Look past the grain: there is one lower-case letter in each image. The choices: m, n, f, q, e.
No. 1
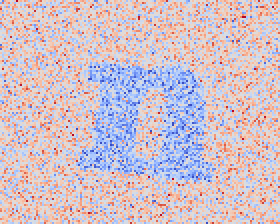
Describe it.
blue n
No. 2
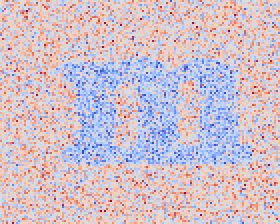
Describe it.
blue m
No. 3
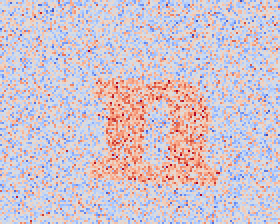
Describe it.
red n
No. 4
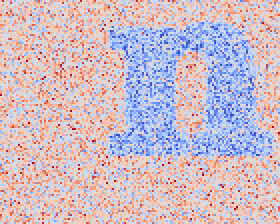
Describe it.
blue n
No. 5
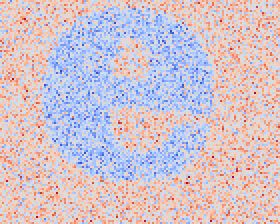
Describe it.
blue e
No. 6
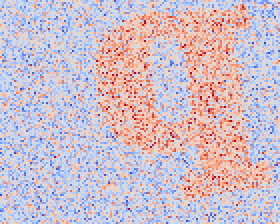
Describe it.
red q
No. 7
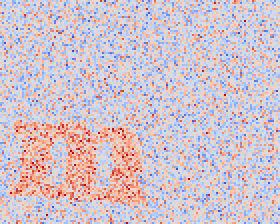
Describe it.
red m
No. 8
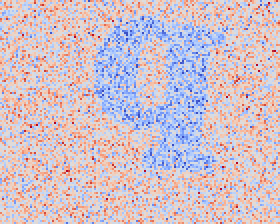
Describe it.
blue q
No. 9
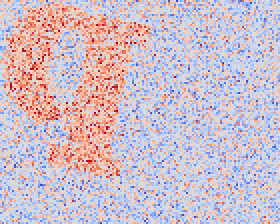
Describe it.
red q
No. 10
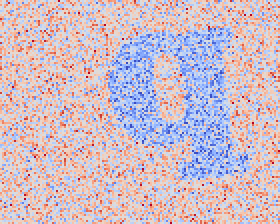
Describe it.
blue q
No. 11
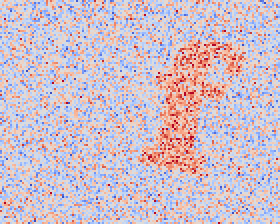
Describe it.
red f
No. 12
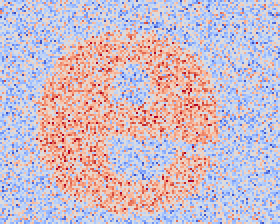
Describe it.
red e
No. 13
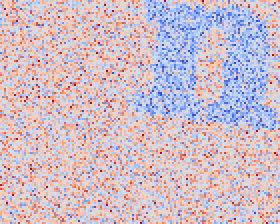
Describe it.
blue n
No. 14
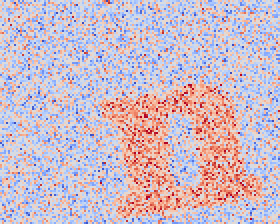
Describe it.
red n
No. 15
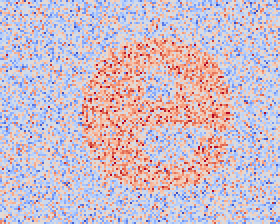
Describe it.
red e
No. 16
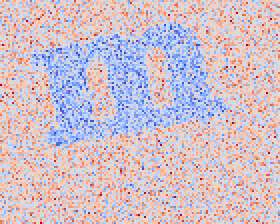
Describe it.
blue m
